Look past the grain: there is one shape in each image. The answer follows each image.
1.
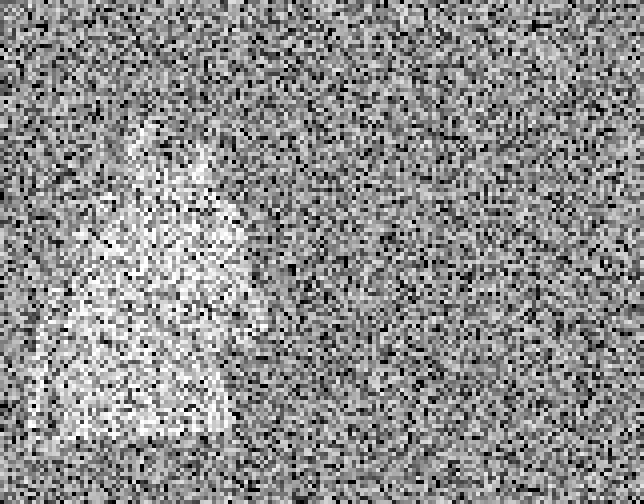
chess knight
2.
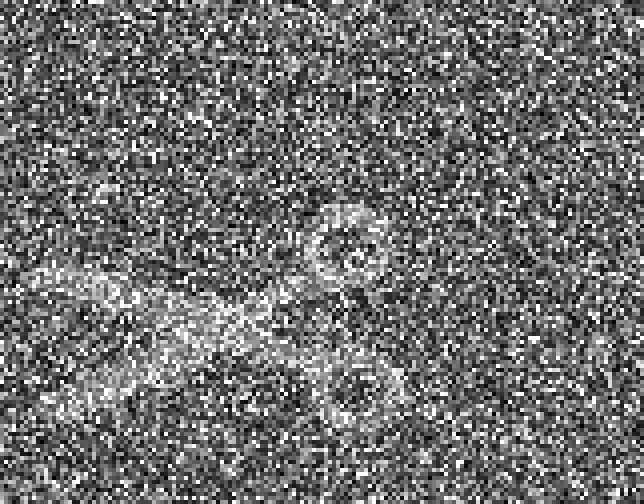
pair of scissors
